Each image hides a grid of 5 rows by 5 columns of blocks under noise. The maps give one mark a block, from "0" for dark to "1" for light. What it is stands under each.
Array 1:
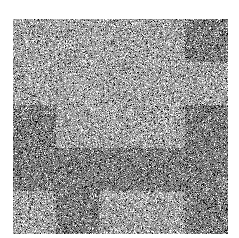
1 1 1 1 0
1 1 1 1 1
0 1 1 1 0
0 0 0 0 0
1 0 1 1 0
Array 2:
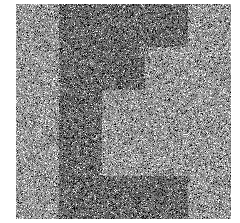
1 0 0 0 1
1 0 0 1 1
1 0 1 1 1
1 0 1 1 1
1 0 0 0 1
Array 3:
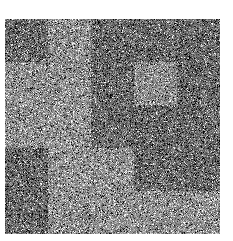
0 1 0 0 0
1 1 0 1 0
1 1 0 0 0
0 1 1 0 0
0 1 1 1 1
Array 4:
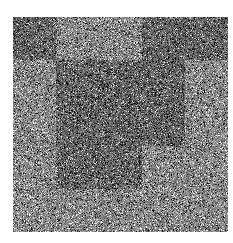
0 1 1 0 0
1 0 0 0 1
1 0 0 0 1
1 0 0 1 1
1 1 1 1 1
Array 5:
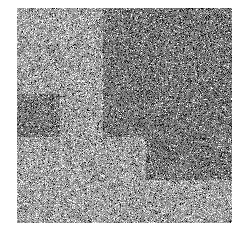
1 1 0 0 0
1 1 0 0 0
0 1 0 0 0
1 1 1 0 0
1 1 1 1 1
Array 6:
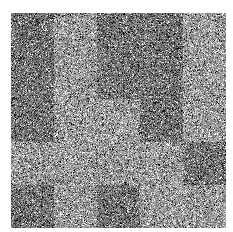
0 1 0 0 1
0 1 0 0 1
0 1 1 0 1
1 1 1 1 0
0 1 0 1 1
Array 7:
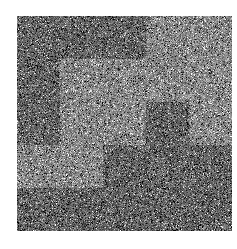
0 0 0 1 1
0 1 1 1 1
0 1 1 0 1
1 1 0 0 0
0 0 0 0 0
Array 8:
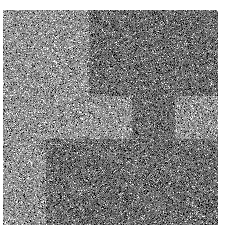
1 1 0 0 0
1 1 0 0 0
1 1 1 0 1
1 0 0 0 0
1 0 0 0 0
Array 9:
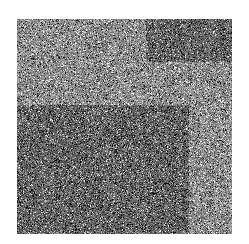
1 1 1 0 0
1 1 1 1 1
0 0 0 0 1
0 0 0 0 1
0 0 0 0 1
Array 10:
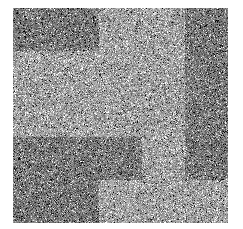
0 0 1 1 0
1 1 1 1 0
1 1 1 1 0
0 0 0 1 0
0 0 1 1 1
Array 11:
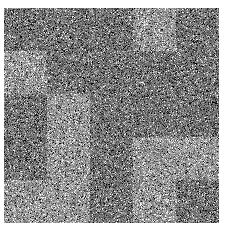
0 0 0 1 0
1 0 0 0 0
0 1 0 0 0
0 1 0 1 1
1 1 0 1 0
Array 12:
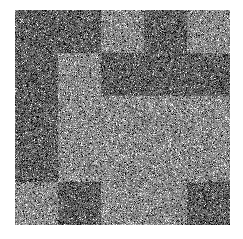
0 0 1 0 1
0 1 0 0 0
0 1 1 1 1
0 1 1 1 1
1 0 1 1 0
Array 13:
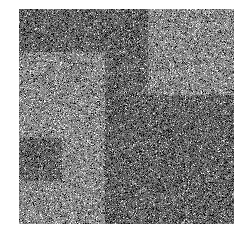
0 0 0 1 1
1 1 0 1 1
1 1 0 0 0
0 1 0 0 0
1 1 0 0 0
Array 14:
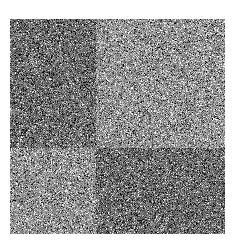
0 0 1 1 1
0 0 1 1 1
0 0 1 1 1
1 1 0 0 0
1 1 0 0 0
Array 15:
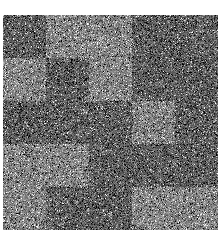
0 1 1 0 0
1 0 1 0 0
0 0 0 1 0
1 1 0 0 0
1 0 0 1 1
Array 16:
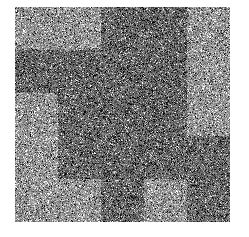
1 1 0 0 1
0 0 0 0 1
1 0 0 0 1
1 0 0 0 0
1 1 0 1 0
